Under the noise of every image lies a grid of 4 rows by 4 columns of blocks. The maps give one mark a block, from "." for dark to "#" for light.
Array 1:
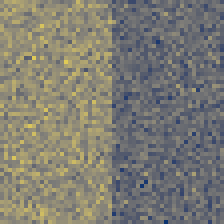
##..
##..
##..
##..
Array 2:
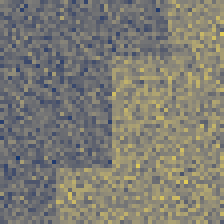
...#
..##
..##
.###
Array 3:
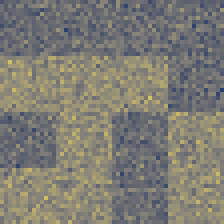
....
###.
.#.#
##.#
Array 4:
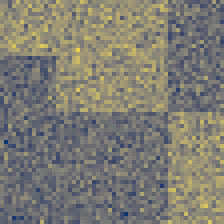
###.
.##.
...#
...#
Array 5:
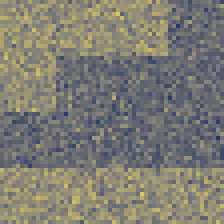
###.
#...
....
####
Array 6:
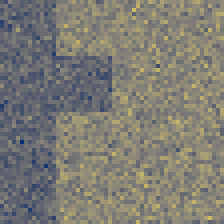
.###
..##
.###
.###
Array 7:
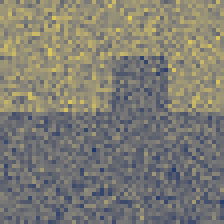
####
##.#
....
....
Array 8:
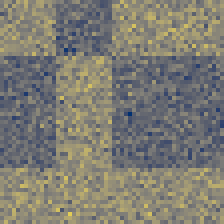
#.##
.#..
.#..
####
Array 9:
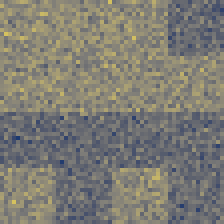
###.
####
....
#.#.
